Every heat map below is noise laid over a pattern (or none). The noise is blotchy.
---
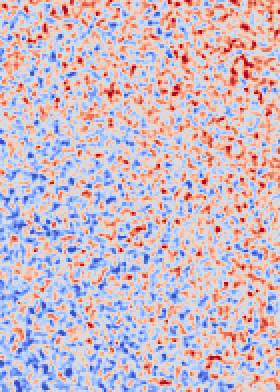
a smooth slope
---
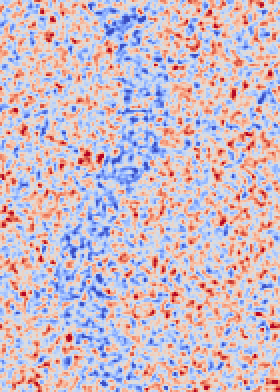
a wavy band
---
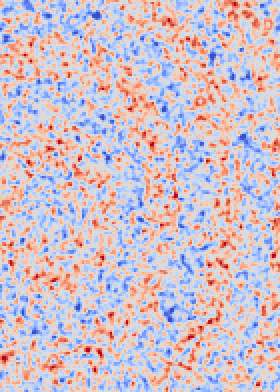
rings round one point
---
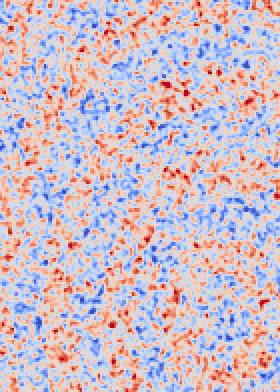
rings round one point
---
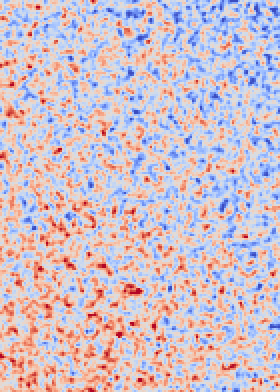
a smooth slope
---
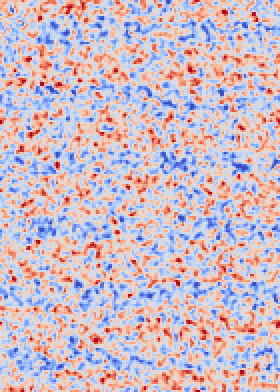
horizontal stripes
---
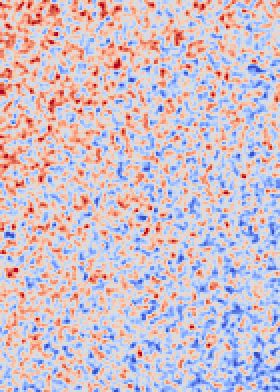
a smooth slope
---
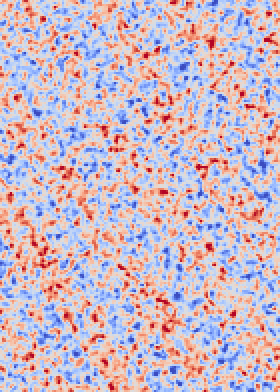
diagonal stripes
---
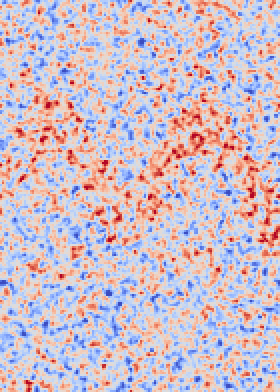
a wavy band
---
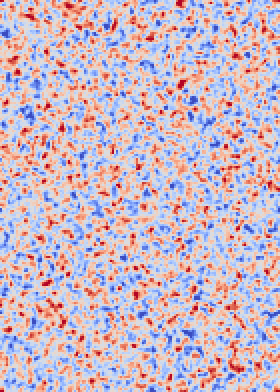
only noise
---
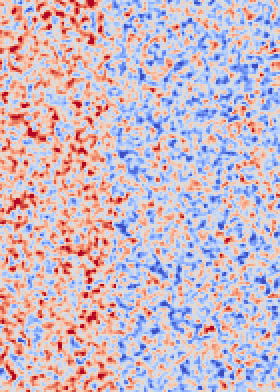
a sharp edge
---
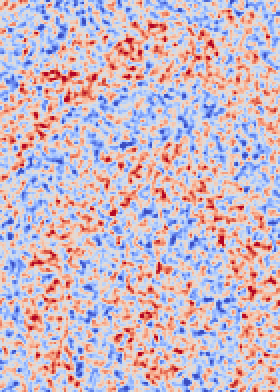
rings round one point
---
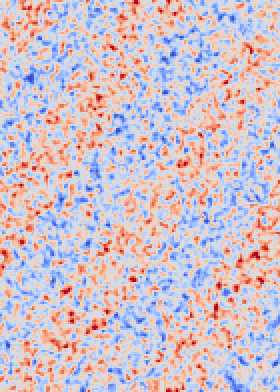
diagonal stripes
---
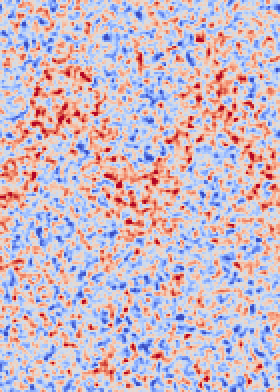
a wavy band
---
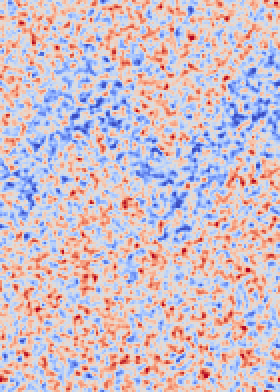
a wavy band
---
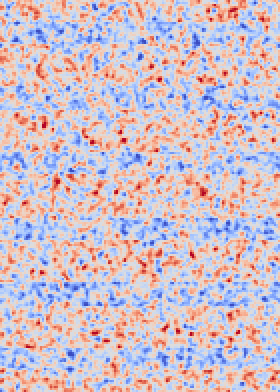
horizontal stripes
